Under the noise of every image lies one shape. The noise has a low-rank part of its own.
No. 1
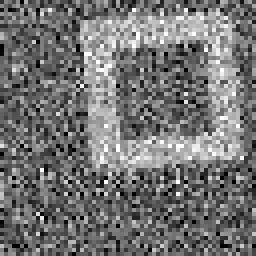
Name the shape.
square frame
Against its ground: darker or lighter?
lighter
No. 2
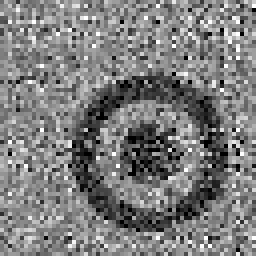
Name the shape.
bullseye
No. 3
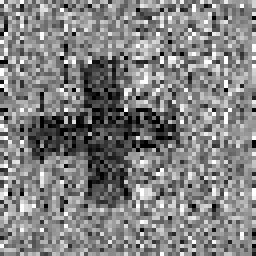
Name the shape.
cross
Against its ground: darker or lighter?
darker
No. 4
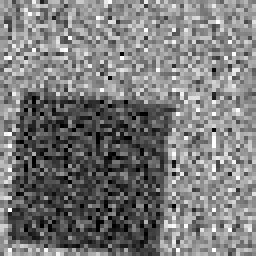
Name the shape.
square
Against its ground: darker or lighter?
darker
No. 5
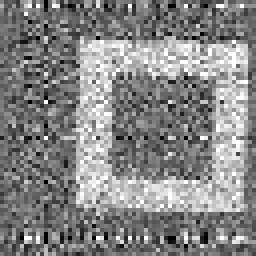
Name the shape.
square frame
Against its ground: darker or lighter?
lighter
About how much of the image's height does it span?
two thirds
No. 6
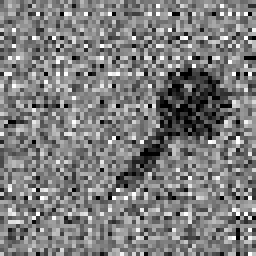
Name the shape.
lollipop
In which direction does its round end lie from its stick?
up and right
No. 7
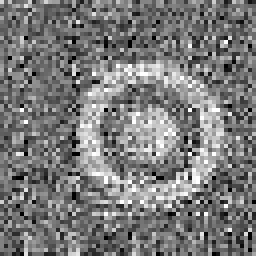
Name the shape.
bullseye
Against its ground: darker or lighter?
lighter
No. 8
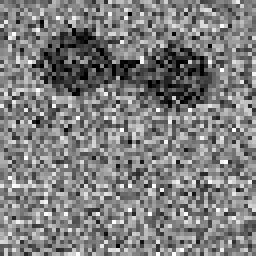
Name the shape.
dumbbell
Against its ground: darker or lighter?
darker
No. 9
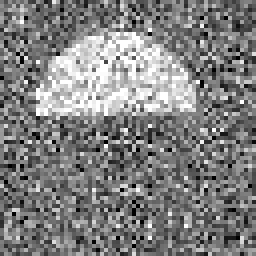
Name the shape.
half disc
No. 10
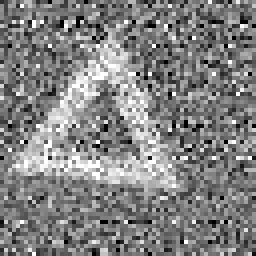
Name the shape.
triangle frame
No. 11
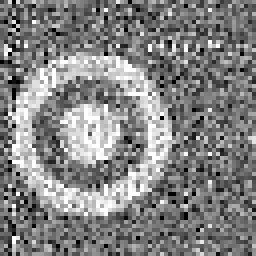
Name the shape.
bullseye
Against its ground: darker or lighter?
lighter
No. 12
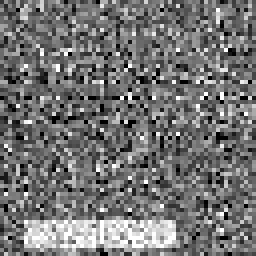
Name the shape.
bar
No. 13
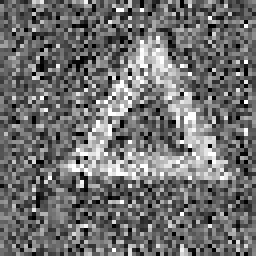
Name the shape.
triangle frame
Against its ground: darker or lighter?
lighter
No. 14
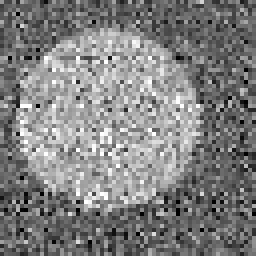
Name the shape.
disc
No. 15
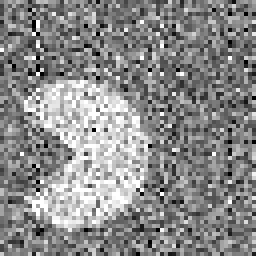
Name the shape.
disc with a wedge cut out
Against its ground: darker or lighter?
lighter
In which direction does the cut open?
left
